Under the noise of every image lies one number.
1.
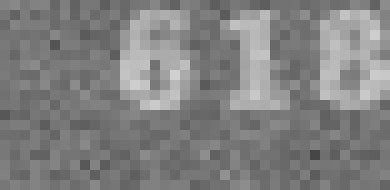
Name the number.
618
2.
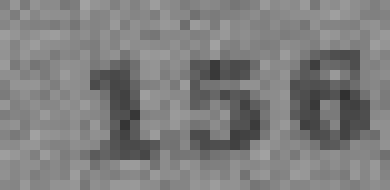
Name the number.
156
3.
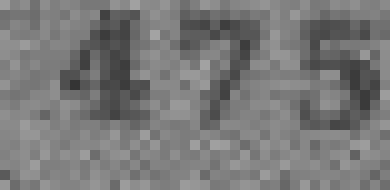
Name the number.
475
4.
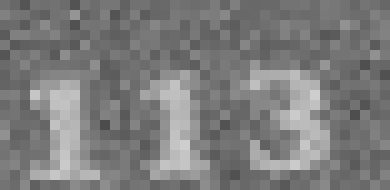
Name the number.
113
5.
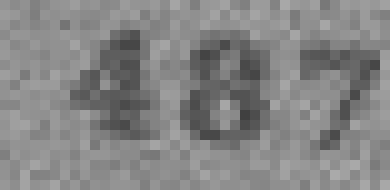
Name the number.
487
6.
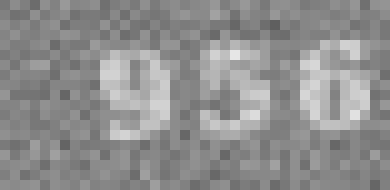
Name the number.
956
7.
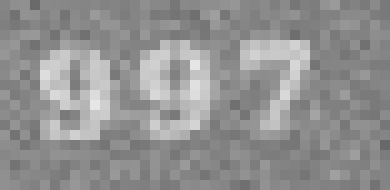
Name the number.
997
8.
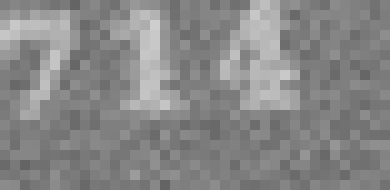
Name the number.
714
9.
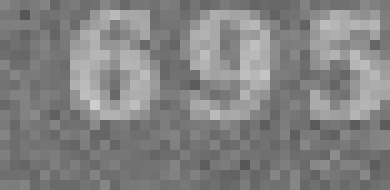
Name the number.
695
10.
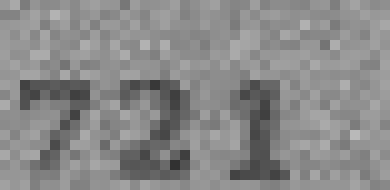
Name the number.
721
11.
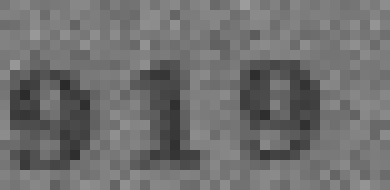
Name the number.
919
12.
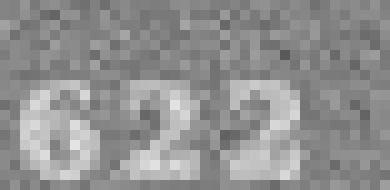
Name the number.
622
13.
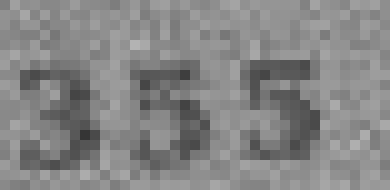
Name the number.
355
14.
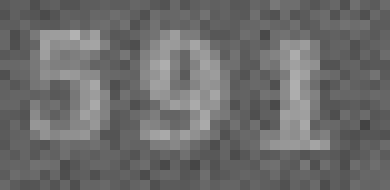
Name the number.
591
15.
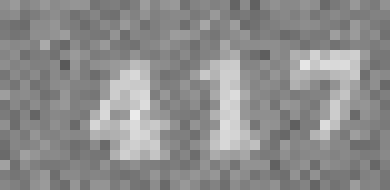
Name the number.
417
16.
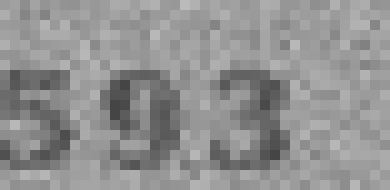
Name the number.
593
